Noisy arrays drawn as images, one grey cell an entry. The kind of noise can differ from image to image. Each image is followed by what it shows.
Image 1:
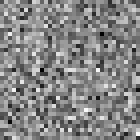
independent entries
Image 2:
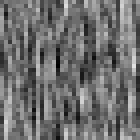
streaked along the columns
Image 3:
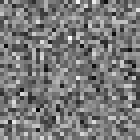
independent entries
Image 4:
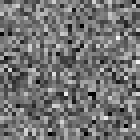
independent entries
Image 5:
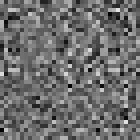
low rank plus noise
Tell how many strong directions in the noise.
three or four
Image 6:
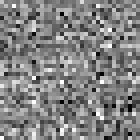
low rank plus noise
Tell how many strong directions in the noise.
five to eight
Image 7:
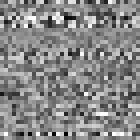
rows of uneven size
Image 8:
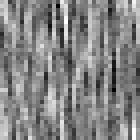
streaked along the columns
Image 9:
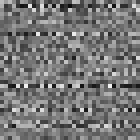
rows of uneven size
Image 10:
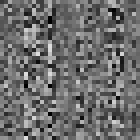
columns of uneven size
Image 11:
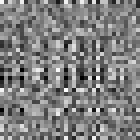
low rank plus noise
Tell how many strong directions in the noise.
one
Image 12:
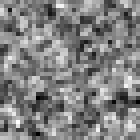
blotchy
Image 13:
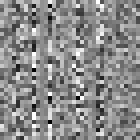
columns of uneven size
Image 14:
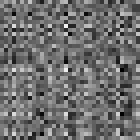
low rank plus noise
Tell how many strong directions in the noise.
one
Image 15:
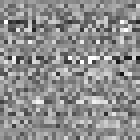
rows of uneven size
